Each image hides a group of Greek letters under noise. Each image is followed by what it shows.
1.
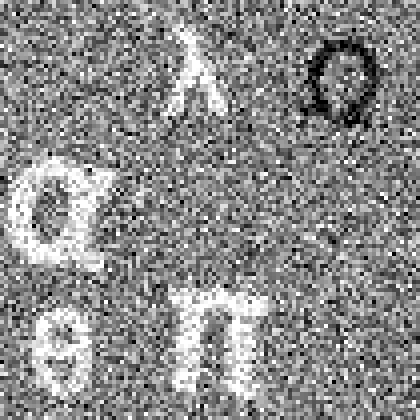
top middle: light lambda; top right: dark omega; middle left: light alpha; bottom left: light theta; bottom middle: light pi
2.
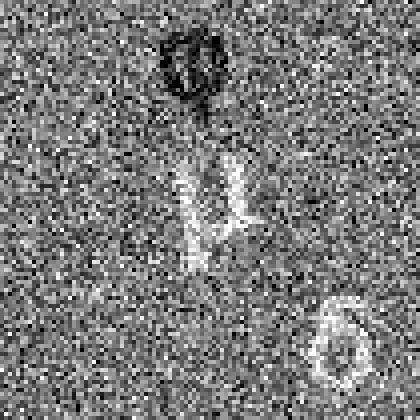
top middle: dark phi; centre: light mu; bottom right: light delta
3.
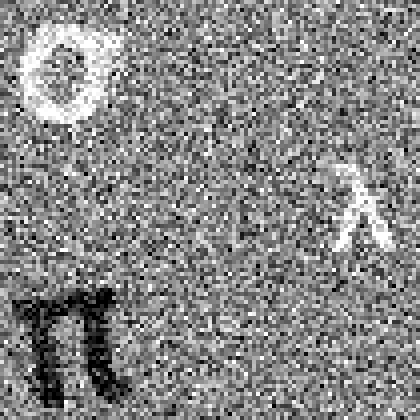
top left: light sigma; middle right: light lambda; bottom left: dark pi
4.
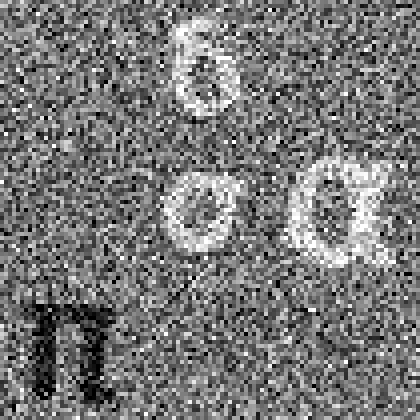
top middle: light delta; centre: light sigma; middle right: light alpha; bottom left: dark pi
